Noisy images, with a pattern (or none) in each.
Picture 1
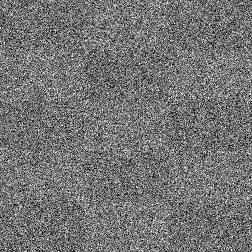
a checkerboard
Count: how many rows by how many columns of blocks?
5 by 3
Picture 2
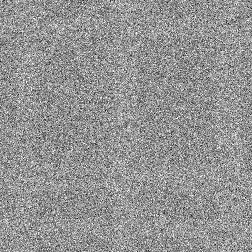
bands of rows crossing bands of columns
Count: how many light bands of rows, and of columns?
3 and 3
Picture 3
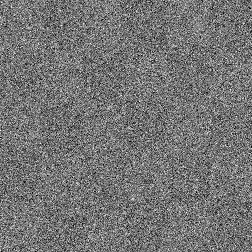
a checkerboard
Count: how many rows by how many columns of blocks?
5 by 6
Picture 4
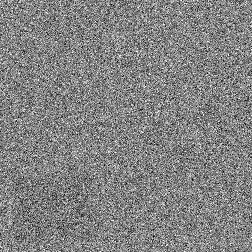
one block
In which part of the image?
bottom left
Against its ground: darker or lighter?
darker
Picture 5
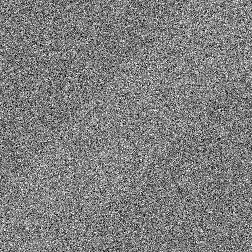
a diagonal band
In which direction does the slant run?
bottom left to top right
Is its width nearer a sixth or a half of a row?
a half
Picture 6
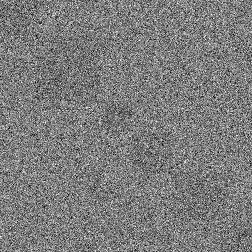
blocks along the diagonal
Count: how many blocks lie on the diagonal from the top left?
6
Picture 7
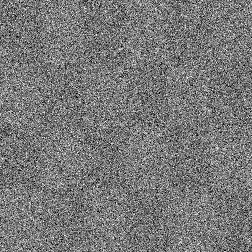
a checkerboard
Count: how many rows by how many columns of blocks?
4 by 6
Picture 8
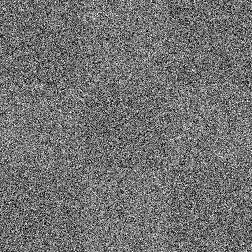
a checkerboard
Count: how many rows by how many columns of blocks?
3 by 3
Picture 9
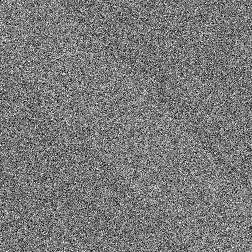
a diagonal band
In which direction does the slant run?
top left to bottom right
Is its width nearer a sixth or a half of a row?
a half
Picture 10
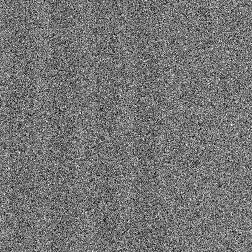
bands of columns
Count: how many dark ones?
4
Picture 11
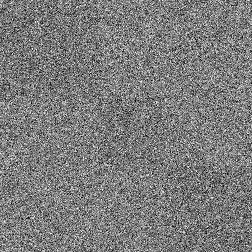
blocks along the diagonal
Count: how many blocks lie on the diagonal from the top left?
3
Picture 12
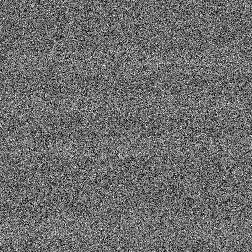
bands of rows
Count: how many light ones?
4
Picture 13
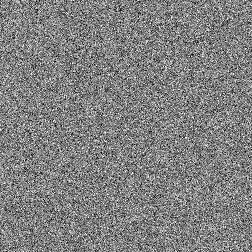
only noise
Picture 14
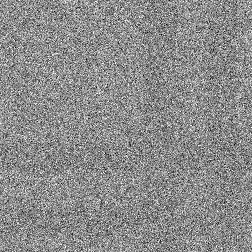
bands of rows crossing bands of columns
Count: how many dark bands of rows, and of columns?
2 and 2
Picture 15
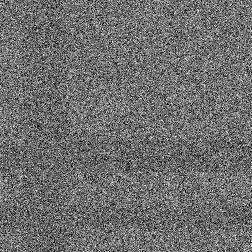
bands of rows crossing bands of columns
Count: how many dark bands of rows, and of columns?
2 and 1
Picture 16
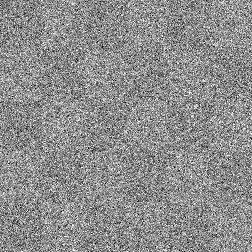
a checkerboard
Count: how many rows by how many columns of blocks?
5 by 6
